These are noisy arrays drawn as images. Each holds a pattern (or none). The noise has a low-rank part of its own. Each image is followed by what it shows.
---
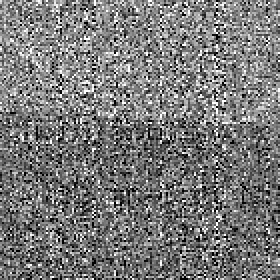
a sharp edge
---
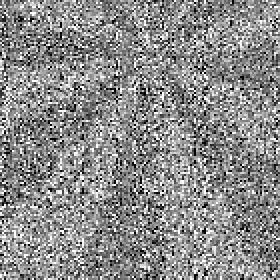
spokes from one point
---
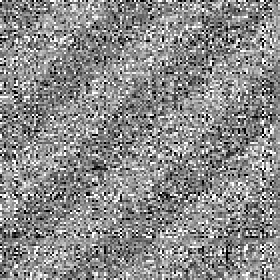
diagonal stripes
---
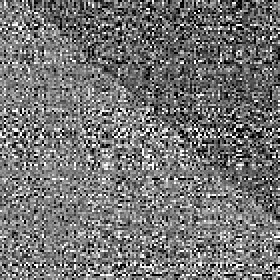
a sharp edge
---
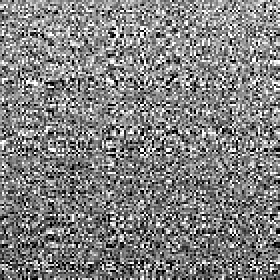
a smooth slope
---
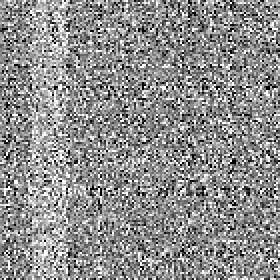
one vertical stripe
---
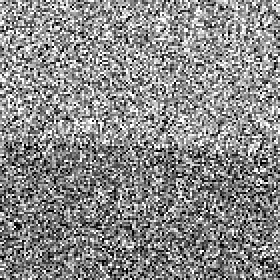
a sharp edge
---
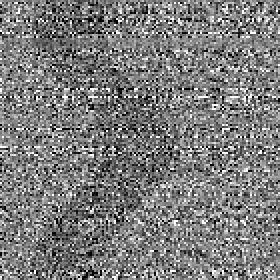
a wavy band
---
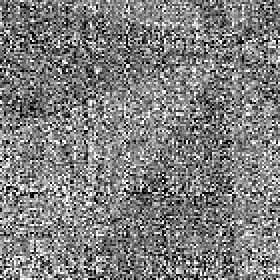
spokes from one point
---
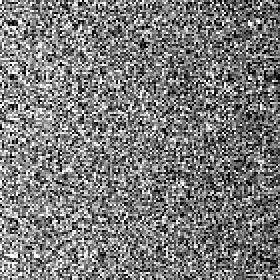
a smooth slope
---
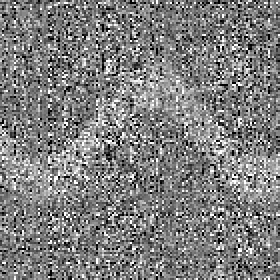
a wavy band
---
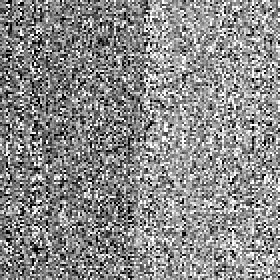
a sharp edge
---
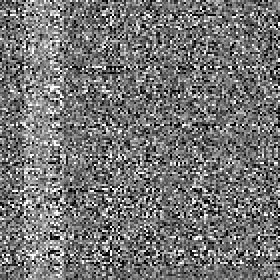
one vertical stripe
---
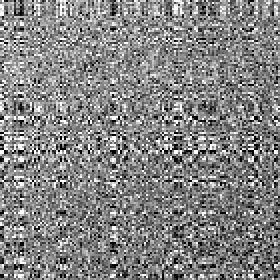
a smooth slope
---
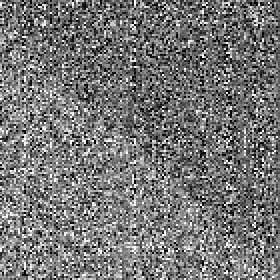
a sharp edge
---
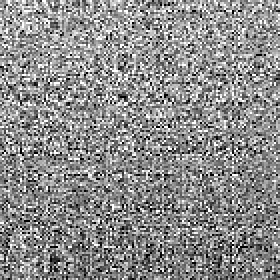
a smooth slope
